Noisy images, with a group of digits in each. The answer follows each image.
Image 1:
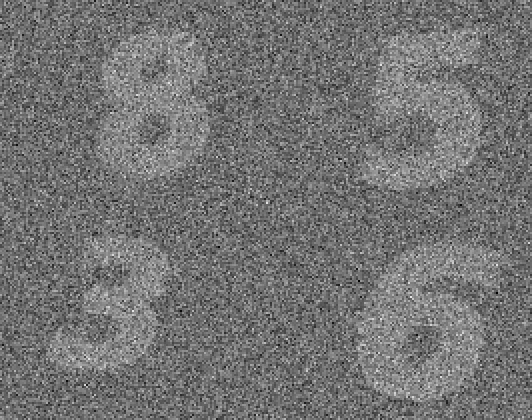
top left: 8; top right: 5; bottom left: 3; bottom right: 6
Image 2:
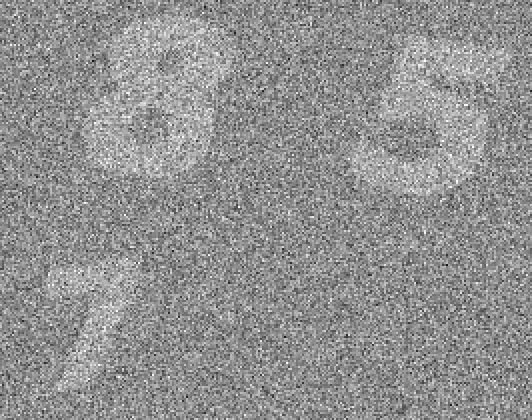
top left: 8; top right: 5; bottom left: 7
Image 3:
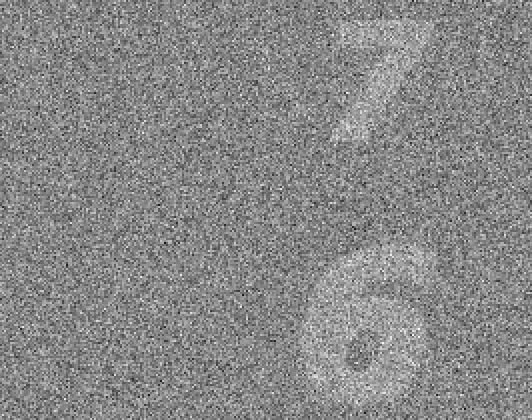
top right: 7; bottom right: 6
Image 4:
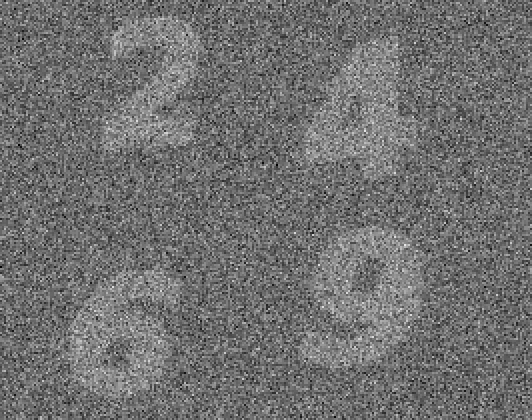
top left: 2; top right: 4; bottom left: 6; bottom right: 9
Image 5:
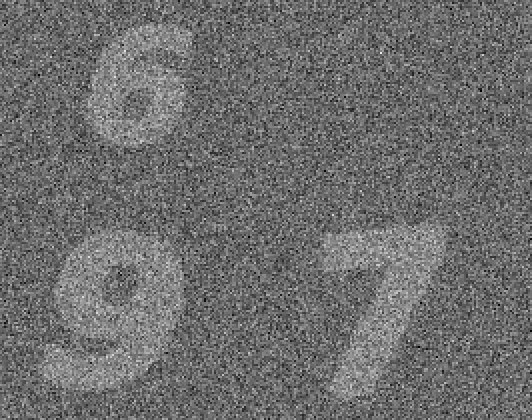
top left: 6; bottom left: 9; bottom right: 7
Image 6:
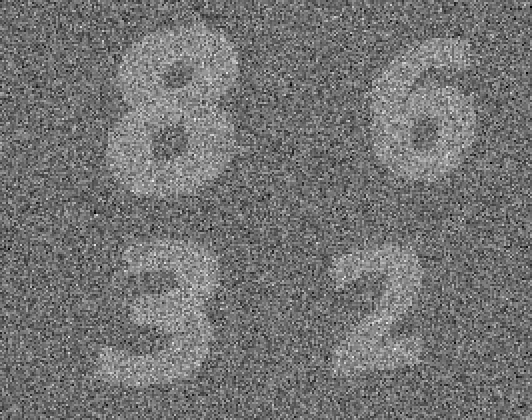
top left: 8; top right: 6; bottom left: 3; bottom right: 2
